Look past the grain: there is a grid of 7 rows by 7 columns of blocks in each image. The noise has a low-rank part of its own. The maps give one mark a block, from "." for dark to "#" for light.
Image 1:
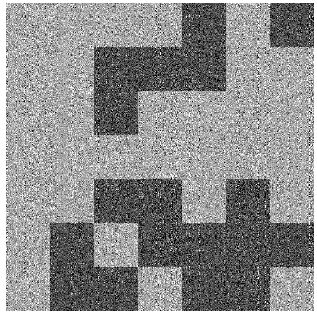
####.#.
##...##
##.####
#######
##..#.#
#.#....
#..#..#
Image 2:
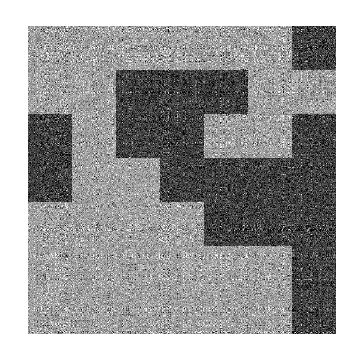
######.
##...##
.#..##.
.##....
####...
######.
######.
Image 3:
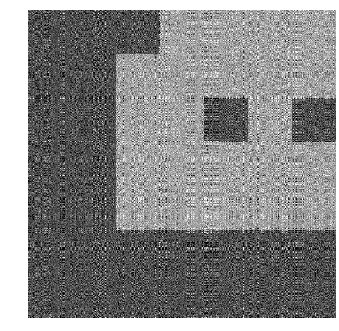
...####
..#####
..##.#.
..#####
..#####
.......
.......
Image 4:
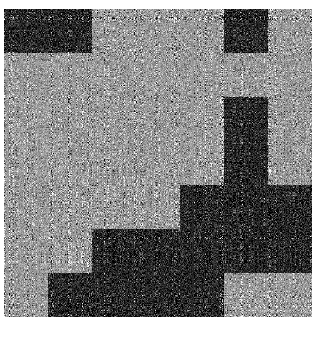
..###.#
#######
#####.#
#####.#
####...
##.....
#....##
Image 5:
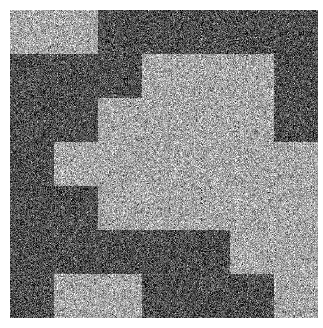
##.....
...###.
..####.
.######
..#####
.....##
.##...#
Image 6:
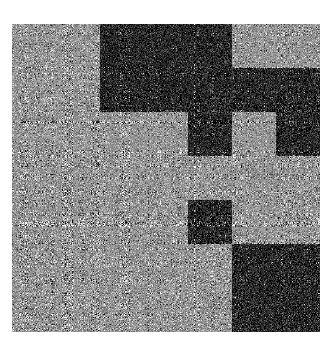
##...##
##.....
####.#.
#######
####.##
#####..
#####..
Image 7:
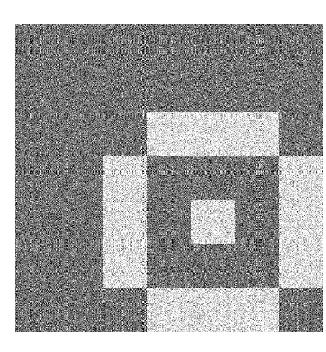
.......
.......
...###.
..#...#
..#.#.#
..#...#
...###.
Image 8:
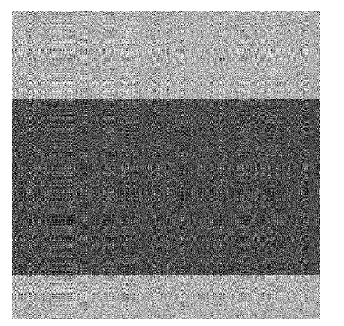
#######
#######
.......
.......
.......
.......
#######
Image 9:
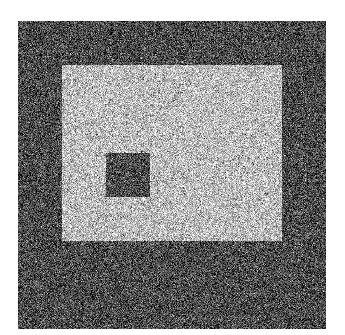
.......
.#####.
.#####.
.#.###.
.#####.
.......
.......
